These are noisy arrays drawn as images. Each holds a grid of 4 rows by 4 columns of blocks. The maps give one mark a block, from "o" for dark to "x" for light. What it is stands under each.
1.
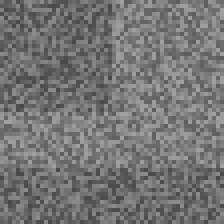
o o x x
o o x x
x x x x
o o o o
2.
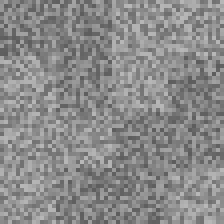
o o x x
x o x o
x x o o
x o o x
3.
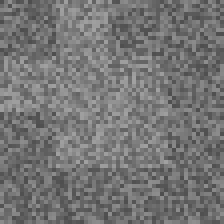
o x o o
x x x o
o x x o
o o o o
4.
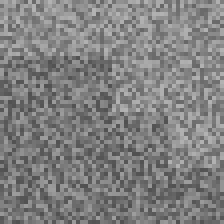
x x x x
o o x x
o o o x
o o o o
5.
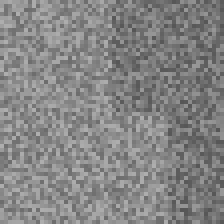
x x o o
x x o o
x x x o
x x x o
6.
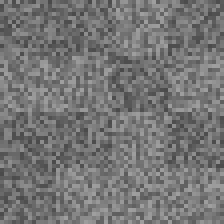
o o x o
x x o x
o o x o
o x x x
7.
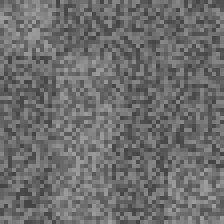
x o o o
o x o o
o x o o
o x o x
